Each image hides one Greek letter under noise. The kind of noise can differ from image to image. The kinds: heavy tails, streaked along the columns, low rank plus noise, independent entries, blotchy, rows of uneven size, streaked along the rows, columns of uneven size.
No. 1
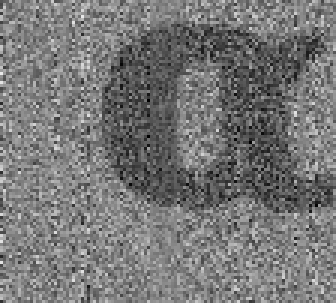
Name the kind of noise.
columns of uneven size
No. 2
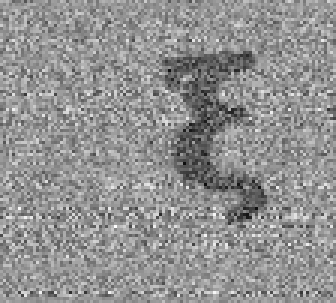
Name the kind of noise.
rows of uneven size
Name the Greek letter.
xi
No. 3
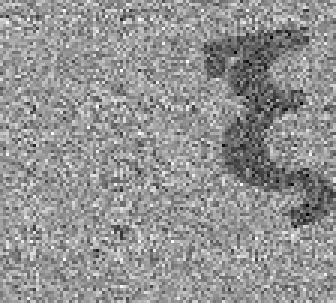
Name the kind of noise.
low rank plus noise
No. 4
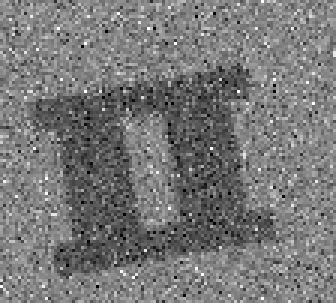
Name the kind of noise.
heavy tails
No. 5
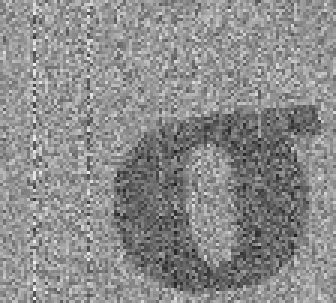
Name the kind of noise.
columns of uneven size
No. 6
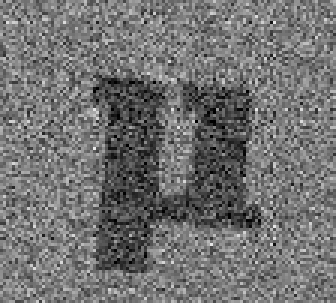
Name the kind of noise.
low rank plus noise
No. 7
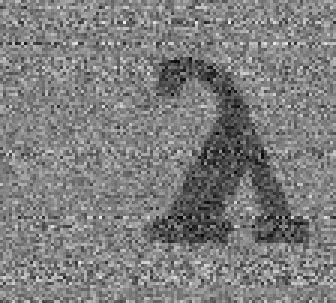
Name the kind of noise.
rows of uneven size
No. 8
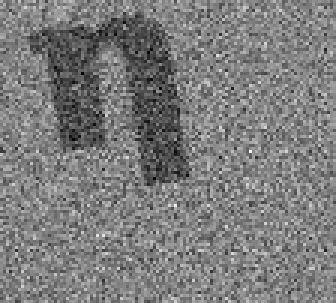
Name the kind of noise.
low rank plus noise
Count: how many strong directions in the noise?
five to eight
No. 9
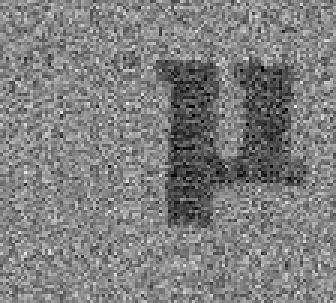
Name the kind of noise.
low rank plus noise
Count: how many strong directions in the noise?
one
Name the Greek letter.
mu
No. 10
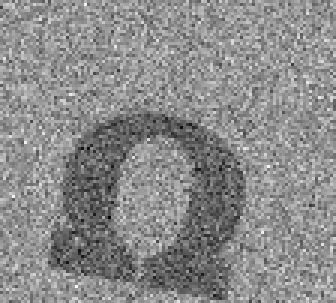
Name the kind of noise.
independent entries
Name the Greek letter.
omega
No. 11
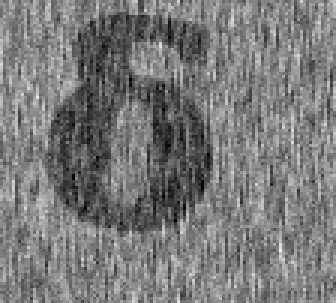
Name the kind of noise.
streaked along the columns
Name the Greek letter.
delta
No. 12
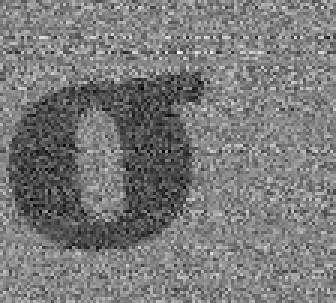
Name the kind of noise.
rows of uneven size
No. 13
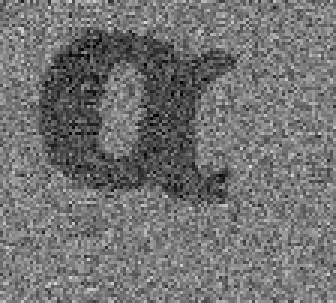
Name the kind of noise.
low rank plus noise
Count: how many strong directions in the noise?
one
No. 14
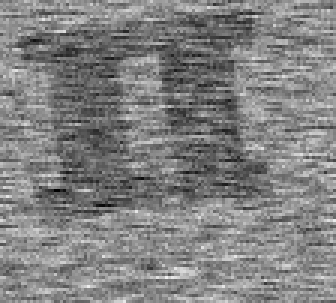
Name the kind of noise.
streaked along the rows
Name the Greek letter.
pi
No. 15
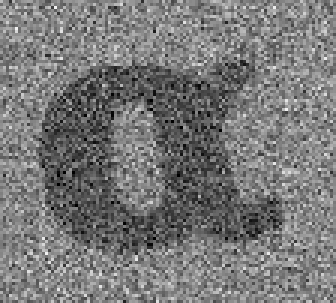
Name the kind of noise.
low rank plus noise
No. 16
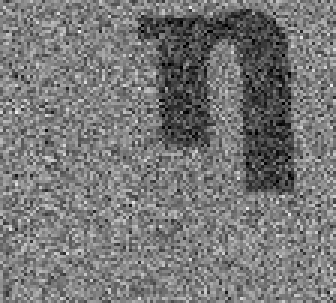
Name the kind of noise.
low rank plus noise
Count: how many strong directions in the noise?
three or four
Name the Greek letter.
eta
